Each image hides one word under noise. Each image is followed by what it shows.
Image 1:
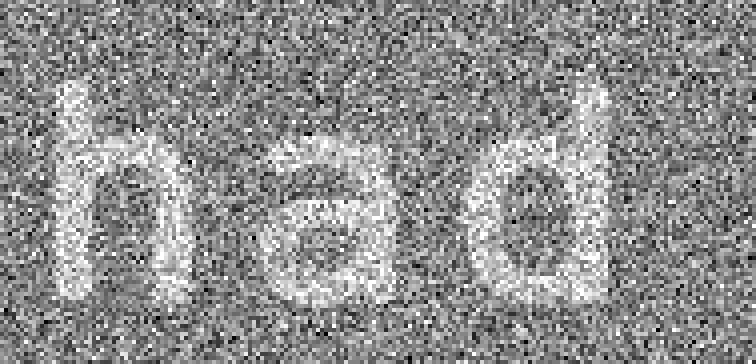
had
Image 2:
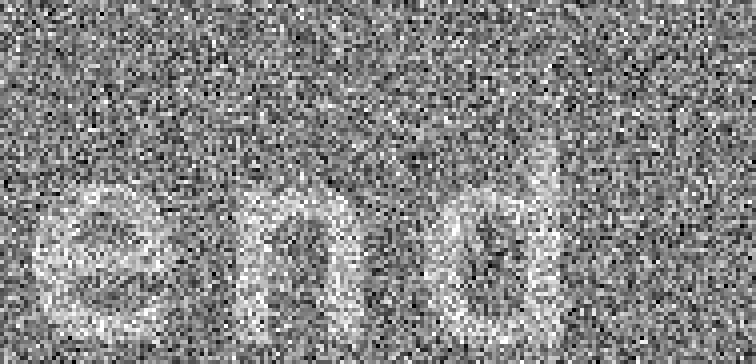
end
